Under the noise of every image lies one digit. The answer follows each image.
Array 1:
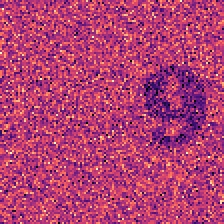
9
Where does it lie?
middle right
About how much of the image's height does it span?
a third
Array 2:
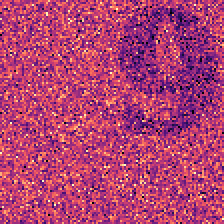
9
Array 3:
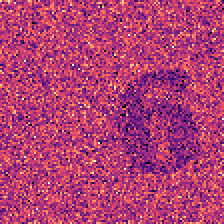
6
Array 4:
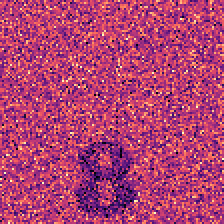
8
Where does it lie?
bottom middle
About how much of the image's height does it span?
a third
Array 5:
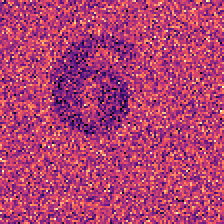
6
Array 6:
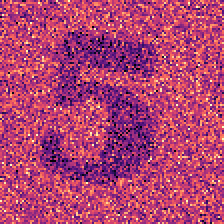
5
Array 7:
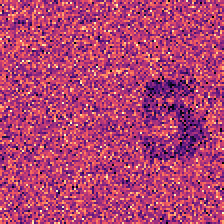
5
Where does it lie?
middle right
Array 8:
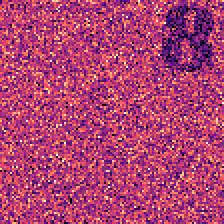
8
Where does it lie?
top right
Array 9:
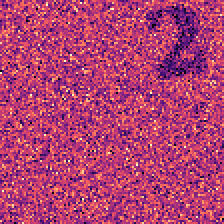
2
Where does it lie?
top right
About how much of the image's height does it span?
a third
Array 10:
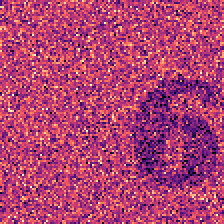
6
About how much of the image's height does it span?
half
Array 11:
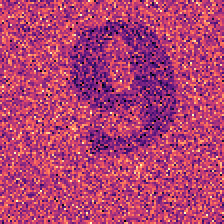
9
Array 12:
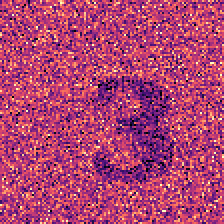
3
